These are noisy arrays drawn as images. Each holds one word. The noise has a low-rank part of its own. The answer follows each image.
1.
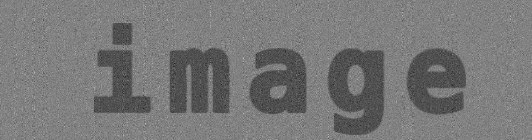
image
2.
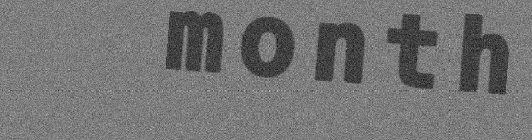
month
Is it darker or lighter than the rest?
darker
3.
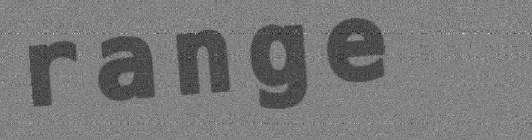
range
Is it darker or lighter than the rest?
darker
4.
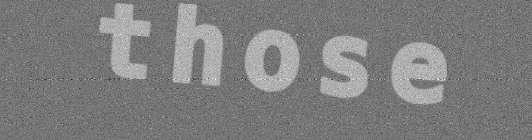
those
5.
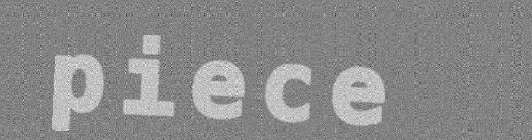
piece
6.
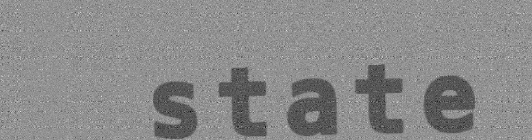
state
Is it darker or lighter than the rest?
darker
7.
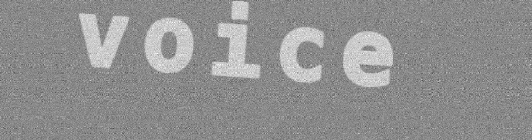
voice
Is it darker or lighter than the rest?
lighter
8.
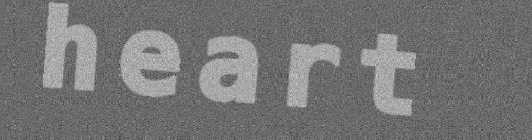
heart
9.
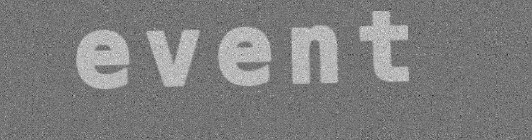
event
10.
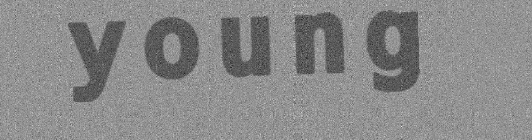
young
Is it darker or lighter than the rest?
darker
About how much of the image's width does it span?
two thirds
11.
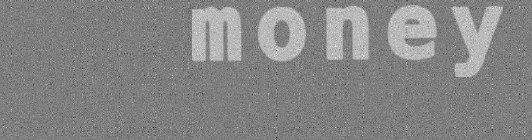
money
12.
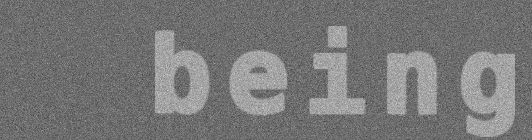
being
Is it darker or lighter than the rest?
lighter
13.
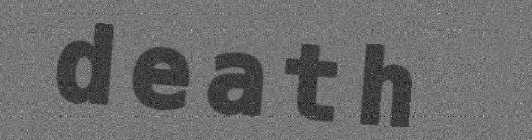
death
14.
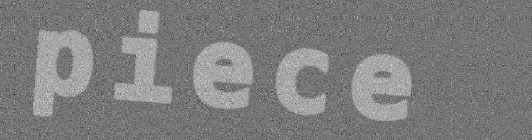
piece
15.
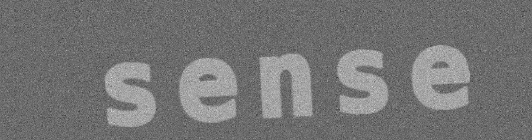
sense
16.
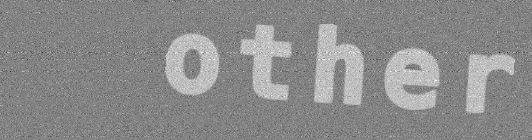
other
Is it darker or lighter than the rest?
lighter
